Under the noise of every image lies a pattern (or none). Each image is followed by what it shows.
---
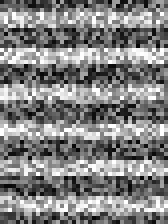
horizontal stripes
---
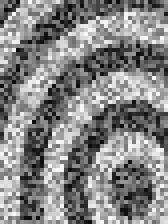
rings round one point
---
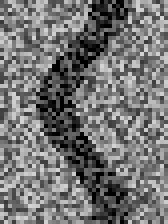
a wavy band
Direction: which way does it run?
top to bottom
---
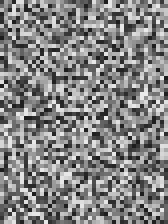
only noise
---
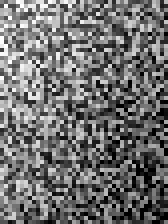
a smooth slope
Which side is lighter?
top left
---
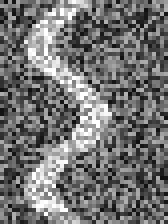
a wavy band
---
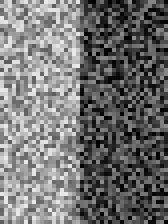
a sharp edge
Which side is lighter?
left
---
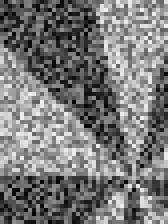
spokes from one point
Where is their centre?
bottom right
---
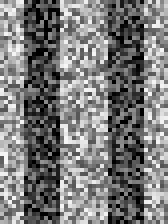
vertical stripes
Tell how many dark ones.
2
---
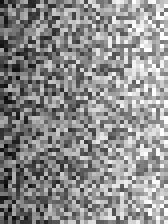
a smooth slope
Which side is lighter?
right
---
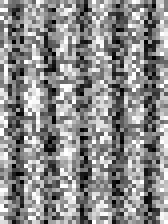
vertical stripes
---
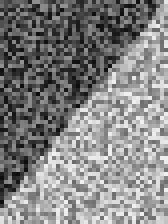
a sharp edge
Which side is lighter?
bottom right
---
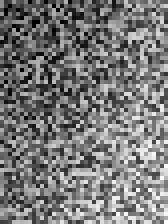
a smooth slope
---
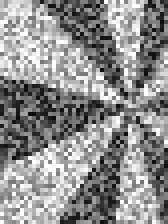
spokes from one point
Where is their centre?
middle right
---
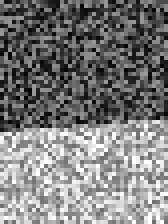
a sharp edge
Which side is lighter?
bottom
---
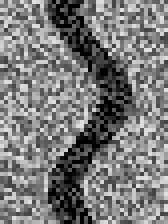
a wavy band
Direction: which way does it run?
top to bottom
